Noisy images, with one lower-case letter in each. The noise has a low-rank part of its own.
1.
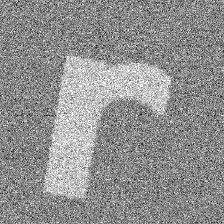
light r
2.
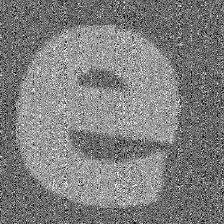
light e
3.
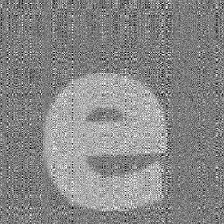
light e
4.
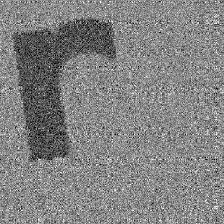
dark r
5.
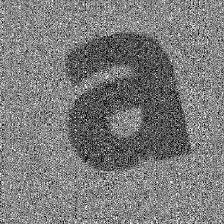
dark a
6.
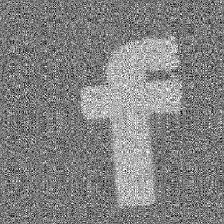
light f
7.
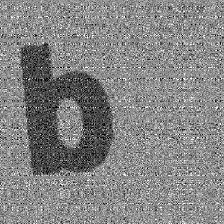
dark b
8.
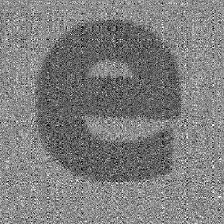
dark e
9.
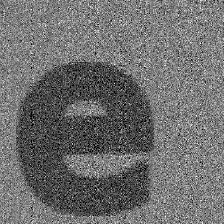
dark e
